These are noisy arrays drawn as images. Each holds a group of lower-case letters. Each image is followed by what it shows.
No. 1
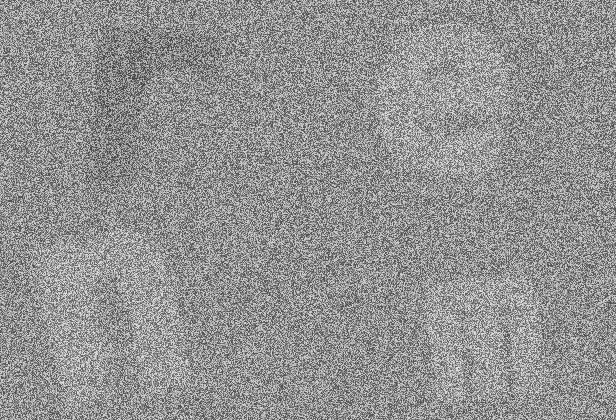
top left: dark r; top right: light e; bottom left: light n; bottom right: light m
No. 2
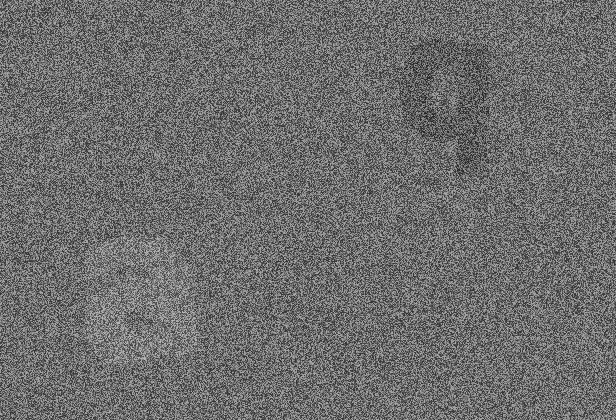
top right: dark q; bottom left: light a
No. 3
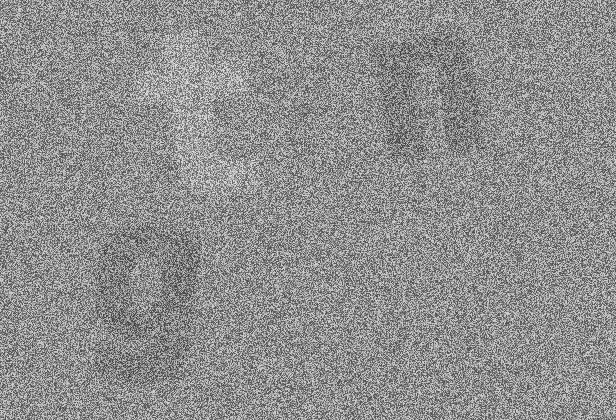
top left: light t; top right: dark n; bottom left: dark g
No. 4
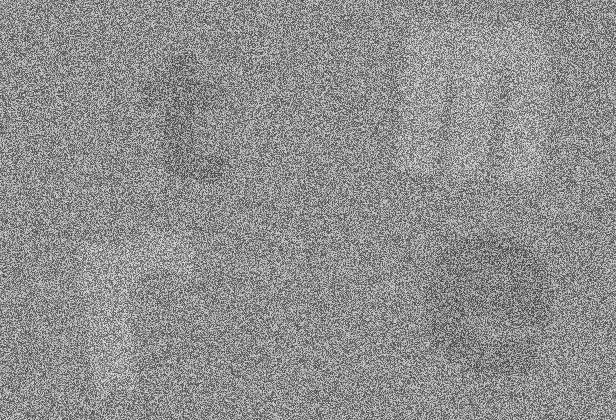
top left: dark t; top right: light m; bottom left: light r; bottom right: dark e
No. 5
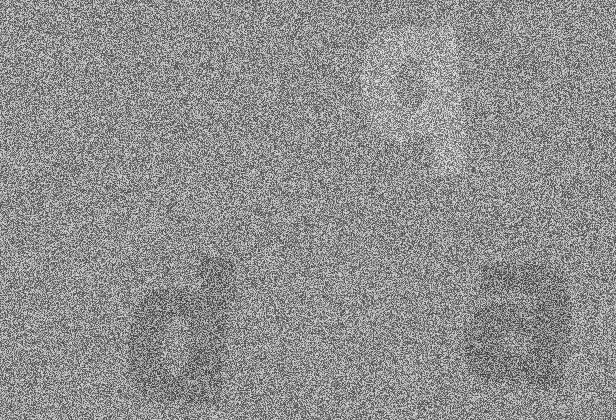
top right: light q; bottom left: dark d; bottom right: dark a
